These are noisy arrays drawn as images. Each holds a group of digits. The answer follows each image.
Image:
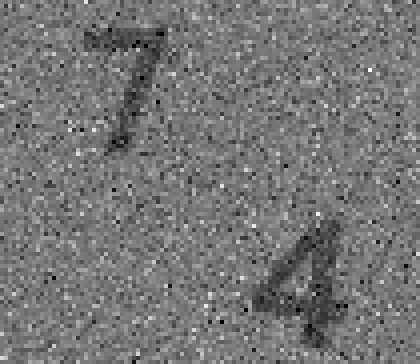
top left: dark 7; bottom right: dark 4
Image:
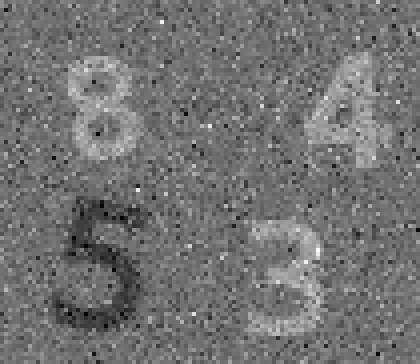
top left: light 8; top right: light 4; bottom left: dark 5; bottom right: light 3
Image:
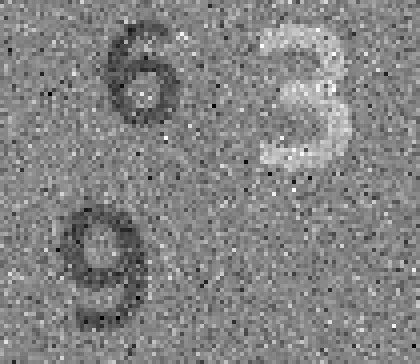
top left: dark 6; top right: light 3; bottom left: dark 9
